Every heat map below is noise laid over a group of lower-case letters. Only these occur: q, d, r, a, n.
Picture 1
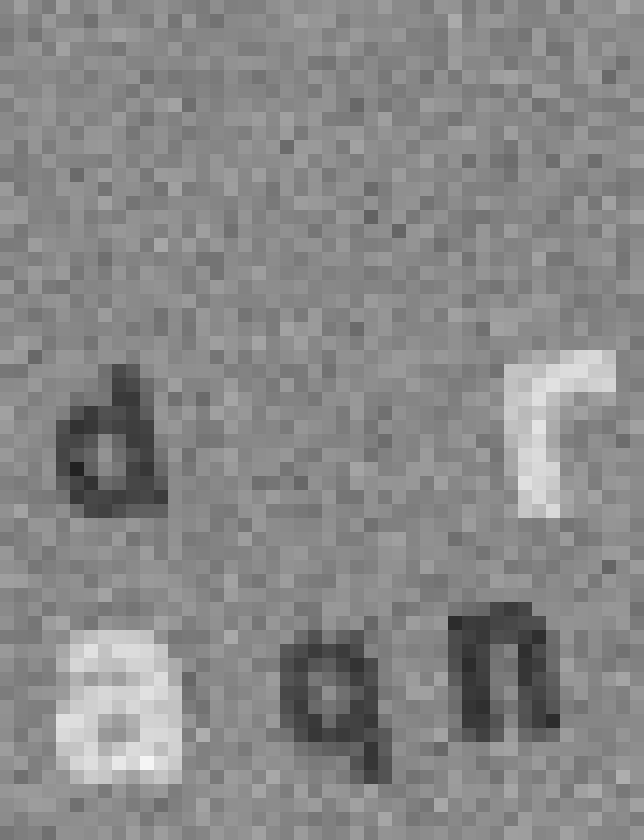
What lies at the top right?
nothing
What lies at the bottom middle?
q
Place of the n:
bottom right
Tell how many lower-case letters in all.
5
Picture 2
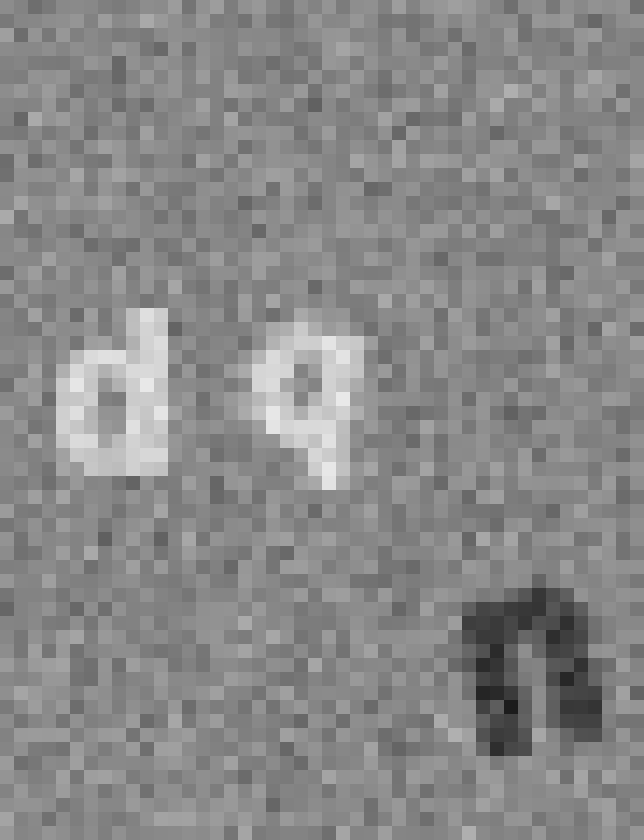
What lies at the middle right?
nothing
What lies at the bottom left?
nothing
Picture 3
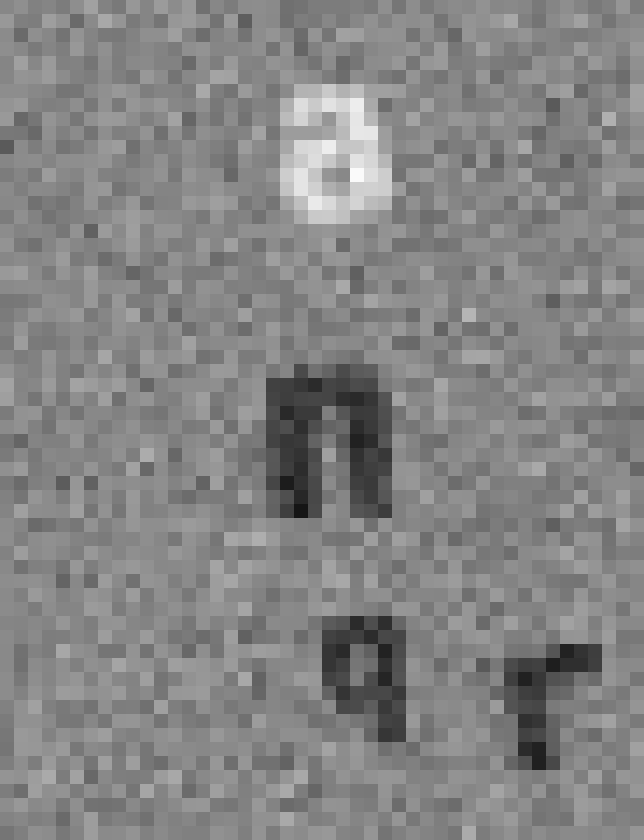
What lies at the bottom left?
nothing
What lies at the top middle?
a
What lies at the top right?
nothing
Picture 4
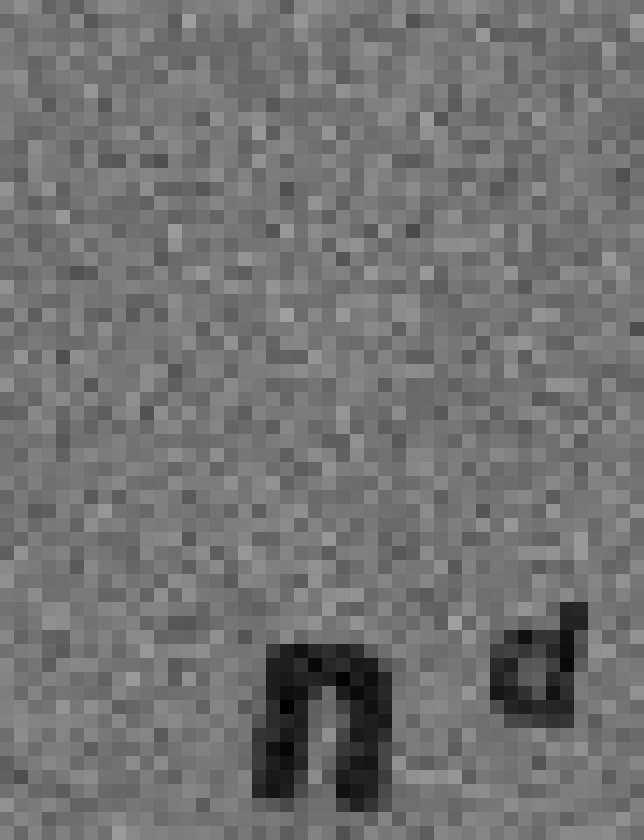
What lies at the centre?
nothing
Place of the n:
bottom middle
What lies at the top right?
nothing
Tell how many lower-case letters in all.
2
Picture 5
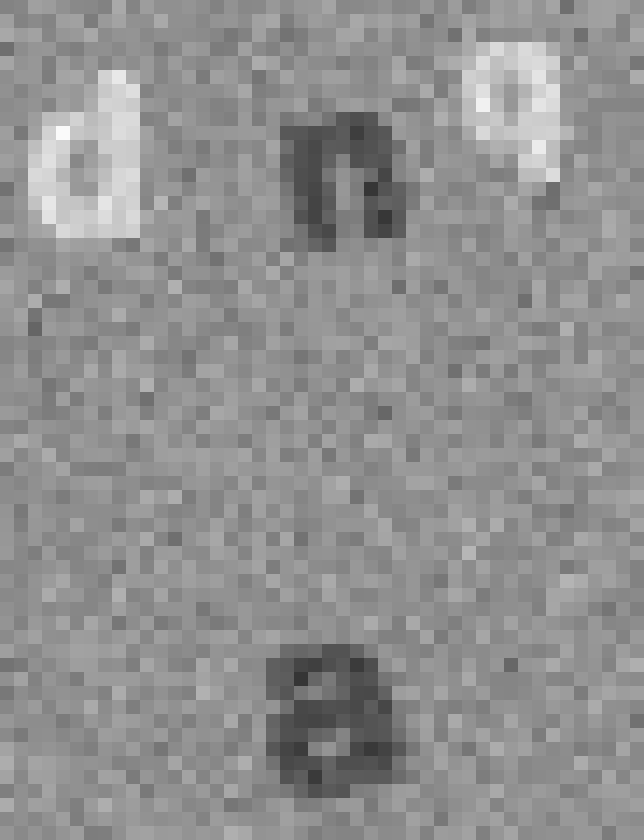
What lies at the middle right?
nothing
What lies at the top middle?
n
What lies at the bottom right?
nothing
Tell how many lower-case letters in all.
4
